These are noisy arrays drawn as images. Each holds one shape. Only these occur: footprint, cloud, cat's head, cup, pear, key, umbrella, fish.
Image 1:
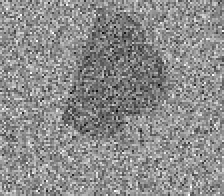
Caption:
dark cloud
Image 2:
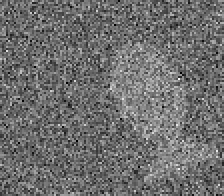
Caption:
light fish
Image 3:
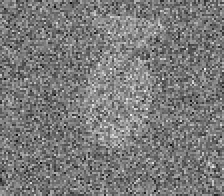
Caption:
light fish
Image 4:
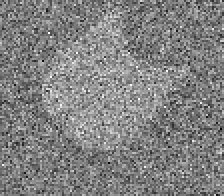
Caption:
light cat's head
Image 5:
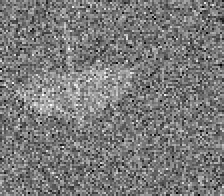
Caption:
light umbrella
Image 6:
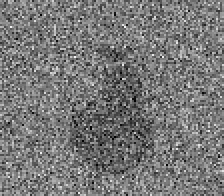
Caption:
dark pear
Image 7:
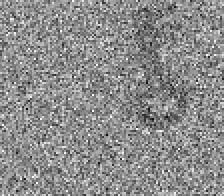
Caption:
dark key
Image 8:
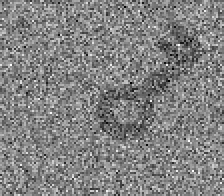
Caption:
dark key
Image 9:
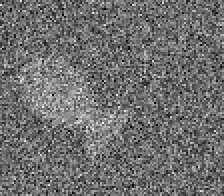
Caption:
light fish
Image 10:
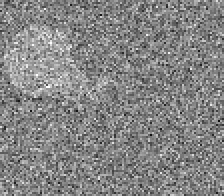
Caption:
light pear
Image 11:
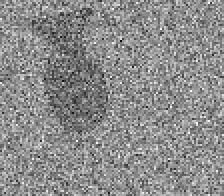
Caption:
dark fish
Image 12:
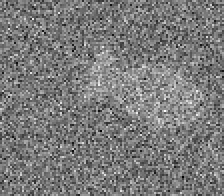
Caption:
light fish
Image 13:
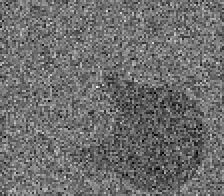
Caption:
dark cat's head
